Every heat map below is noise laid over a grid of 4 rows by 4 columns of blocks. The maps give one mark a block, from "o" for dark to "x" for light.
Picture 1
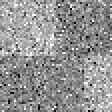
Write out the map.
x x o o
x x o o
o o o x
o o o x
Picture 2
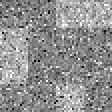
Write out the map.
o o x x
x o o o
x o o o
o o x o
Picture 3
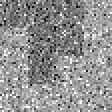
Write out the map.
o o o x
x o o x
x o x x
x x x x
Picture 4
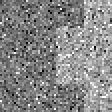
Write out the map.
o o o x
o o x x
o o x x
o o o x
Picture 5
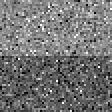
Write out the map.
x x x x
x x x x
o o o o
o o o o
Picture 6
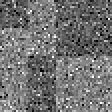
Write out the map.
o x o o
x x o o
x o x x
x o x x
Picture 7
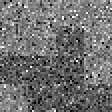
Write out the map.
x x x x
x x o x
o o o x
x o o o
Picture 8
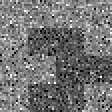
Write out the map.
x x x x
x o o x
x x o o
x o o x
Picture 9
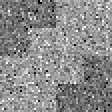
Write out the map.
o o x x
o x x x
x x x o
x x o o
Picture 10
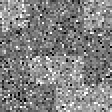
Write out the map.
x o o x
o o o o
o x x o
o o x x
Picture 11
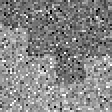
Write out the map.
o o o o
x o o o
x x o x
x x x x
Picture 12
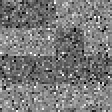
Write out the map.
o o x x
x x o x
o o o o
x x x x
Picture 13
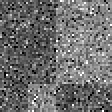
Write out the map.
o o x x
o o x x
o o x x
o x o o
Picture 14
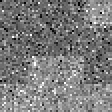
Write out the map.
o o o x
o o o o
o x x o
x x x x
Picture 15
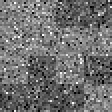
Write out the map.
x x o o
x x x x
x o x o
o o o x
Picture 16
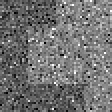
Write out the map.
o o x x
o x x x
o x x x
o o o x
